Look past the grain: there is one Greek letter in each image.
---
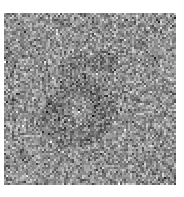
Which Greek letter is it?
delta
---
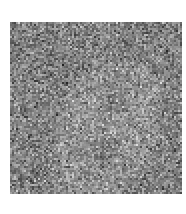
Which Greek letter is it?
theta
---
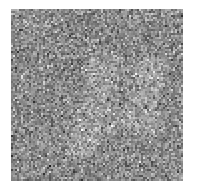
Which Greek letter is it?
mu
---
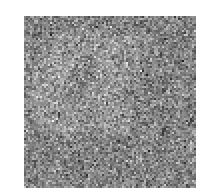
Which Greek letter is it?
alpha
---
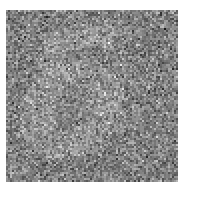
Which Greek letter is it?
delta
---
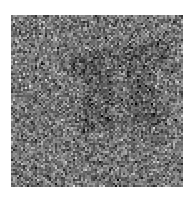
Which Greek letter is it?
pi
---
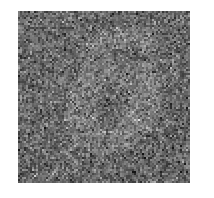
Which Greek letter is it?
delta
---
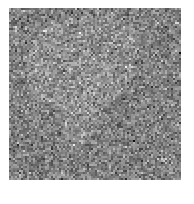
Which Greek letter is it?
phi
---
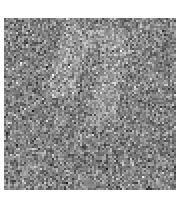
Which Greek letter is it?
eta
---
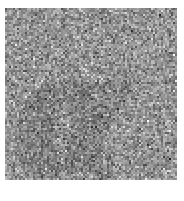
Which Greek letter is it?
alpha
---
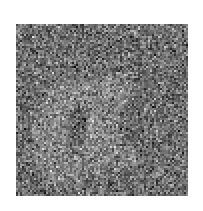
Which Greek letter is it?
alpha
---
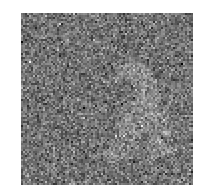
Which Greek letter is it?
lambda
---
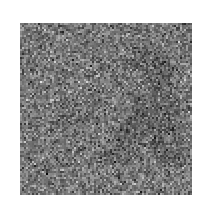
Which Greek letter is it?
lambda
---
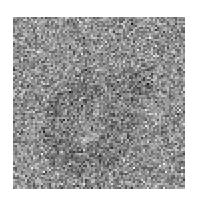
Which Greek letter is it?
sigma
